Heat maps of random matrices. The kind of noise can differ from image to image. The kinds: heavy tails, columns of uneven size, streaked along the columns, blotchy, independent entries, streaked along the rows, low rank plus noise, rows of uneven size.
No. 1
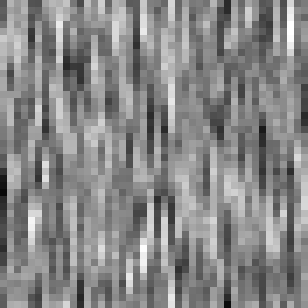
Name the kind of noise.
streaked along the columns
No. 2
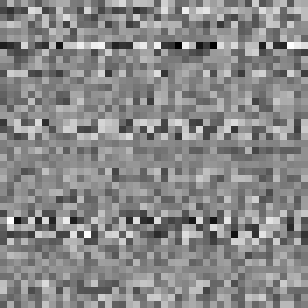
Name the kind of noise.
rows of uneven size
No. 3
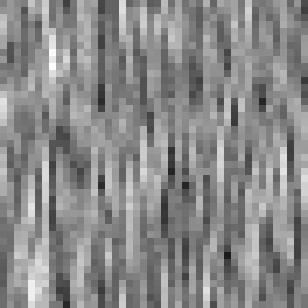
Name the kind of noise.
streaked along the columns
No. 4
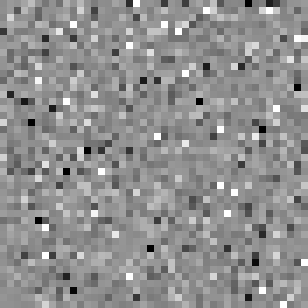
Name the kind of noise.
heavy tails
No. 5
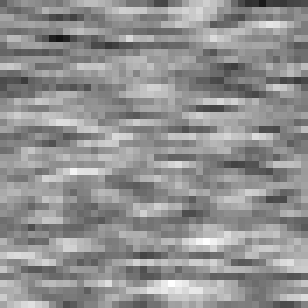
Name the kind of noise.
streaked along the rows
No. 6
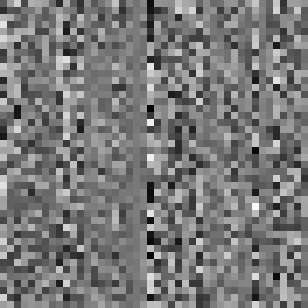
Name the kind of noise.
columns of uneven size
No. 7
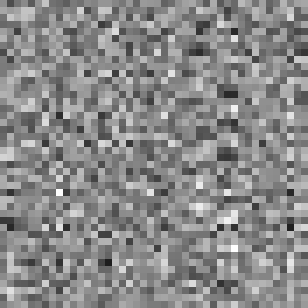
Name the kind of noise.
low rank plus noise
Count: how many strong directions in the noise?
three or four
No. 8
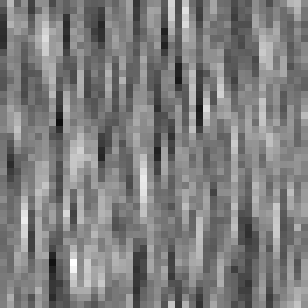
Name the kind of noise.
streaked along the columns
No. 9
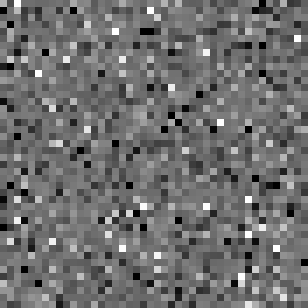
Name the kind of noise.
heavy tails
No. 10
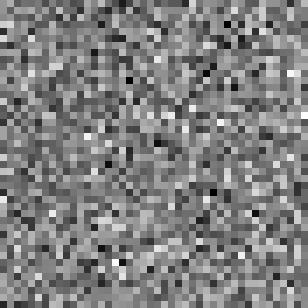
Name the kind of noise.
independent entries
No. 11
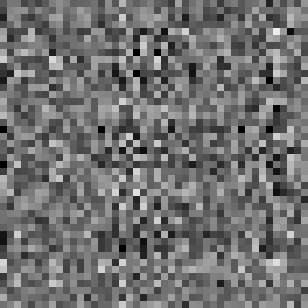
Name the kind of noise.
low rank plus noise
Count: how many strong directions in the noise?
three or four
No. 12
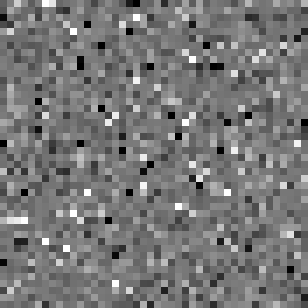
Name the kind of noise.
heavy tails
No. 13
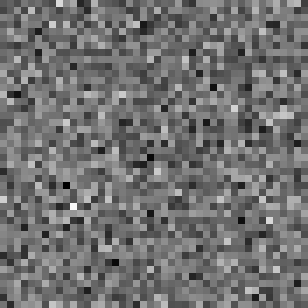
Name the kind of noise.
independent entries
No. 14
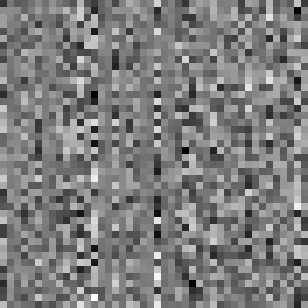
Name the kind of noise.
columns of uneven size
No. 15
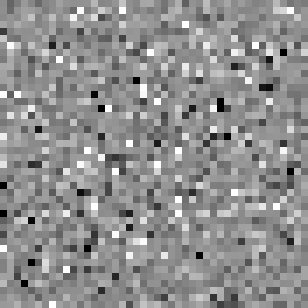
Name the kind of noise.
heavy tails
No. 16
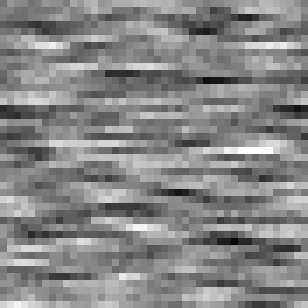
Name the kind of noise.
streaked along the rows
